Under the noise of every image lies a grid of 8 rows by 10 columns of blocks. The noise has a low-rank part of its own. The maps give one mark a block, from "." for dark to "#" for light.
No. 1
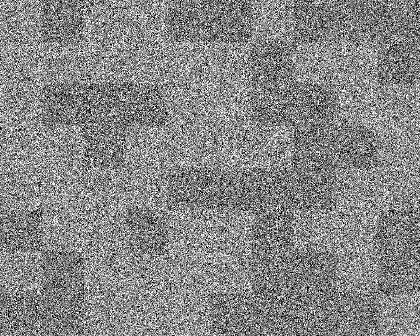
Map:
#.##..#...
######.##.
#...##..##
##.####..#
####....##
.##.##.##.
#.####..#.
..###....#
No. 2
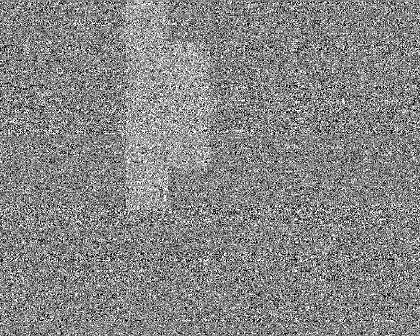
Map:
...#......
...##.....
...##.....
...##.....
...#......
..........
..........
..........
